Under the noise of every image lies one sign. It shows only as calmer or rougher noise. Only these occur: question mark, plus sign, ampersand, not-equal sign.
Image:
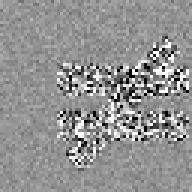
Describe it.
rough not-equal sign
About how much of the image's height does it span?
two thirds
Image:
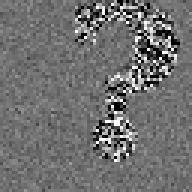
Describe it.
rough question mark
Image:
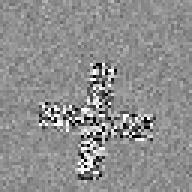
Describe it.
rough plus sign
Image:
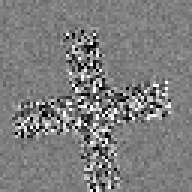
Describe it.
rough plus sign
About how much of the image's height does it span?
nearly all
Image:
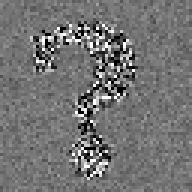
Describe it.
rough question mark
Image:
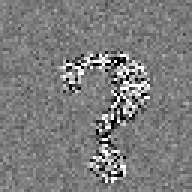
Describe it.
rough question mark
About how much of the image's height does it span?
two thirds
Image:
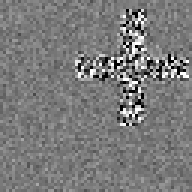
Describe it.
rough plus sign
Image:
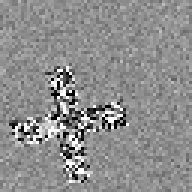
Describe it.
rough plus sign
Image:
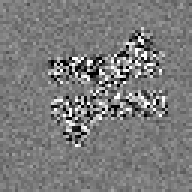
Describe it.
rough not-equal sign
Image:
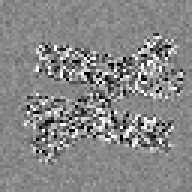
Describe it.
rough not-equal sign
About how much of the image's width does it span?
nearly all
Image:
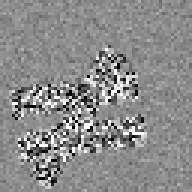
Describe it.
rough not-equal sign
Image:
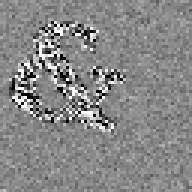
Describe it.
rough ampersand
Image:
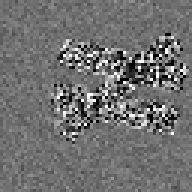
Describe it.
rough not-equal sign
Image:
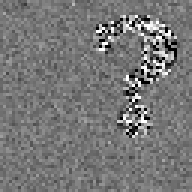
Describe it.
rough question mark
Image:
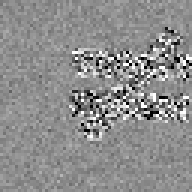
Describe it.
rough not-equal sign
